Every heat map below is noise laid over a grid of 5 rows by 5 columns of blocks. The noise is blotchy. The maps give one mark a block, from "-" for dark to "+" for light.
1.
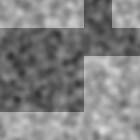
+++-+
-----
---++
---++
+++++
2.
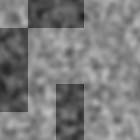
+--++
-++++
-++++
-+-++
++-++
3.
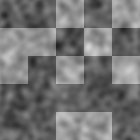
--+-+
++-+-
+-+-+
-----
--++-
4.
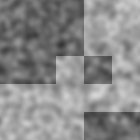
---++
---++
--+-+
+++++
+++--
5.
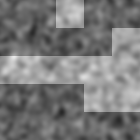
--+--
----+
+++++
---++
-----
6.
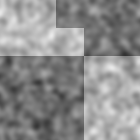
++---
+++--
---++
---++
---++
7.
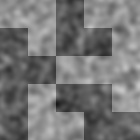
++-++
-+--+
--+++
-+--+
-++--
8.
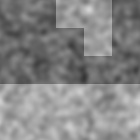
--++-
---+-
-----
+++++
+++++
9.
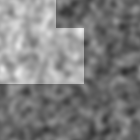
++---
+++--
+++--
-----
-----
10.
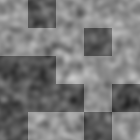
+-+++
+++-+
--+++
---+-
-++-+
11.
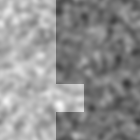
++---
++---
++---
+++--
++---
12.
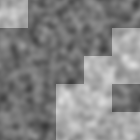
+----
----+
---++
--++-
--+++
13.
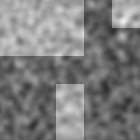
+++-+
+++--
-----
--+--
--+--
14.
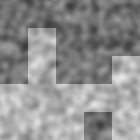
-----
-+---
-+--+
+++++
+++-+
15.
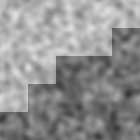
+++++
++++-
++---
+----
-----
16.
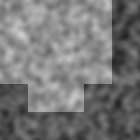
++++-
++++-
++++-
-++--
-----
